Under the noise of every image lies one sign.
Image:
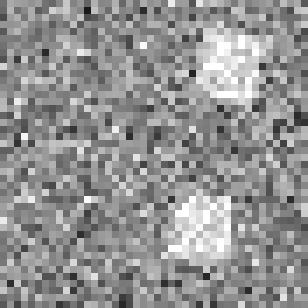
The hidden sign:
colon
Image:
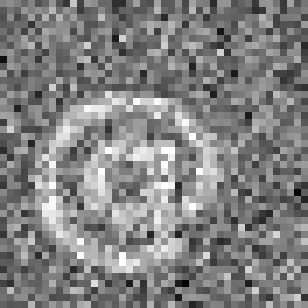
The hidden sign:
at sign
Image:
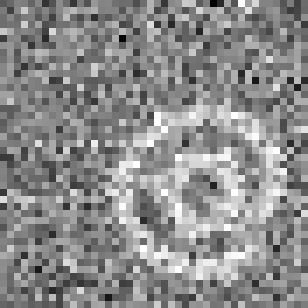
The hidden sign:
at sign
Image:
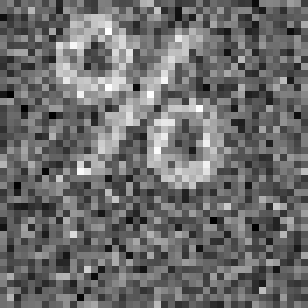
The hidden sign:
percent sign
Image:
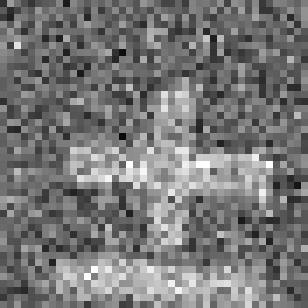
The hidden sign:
plus-minus sign
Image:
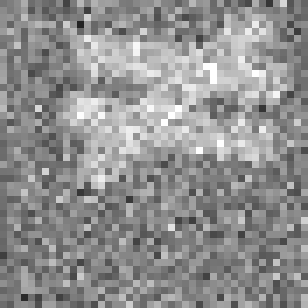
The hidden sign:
not-equal sign
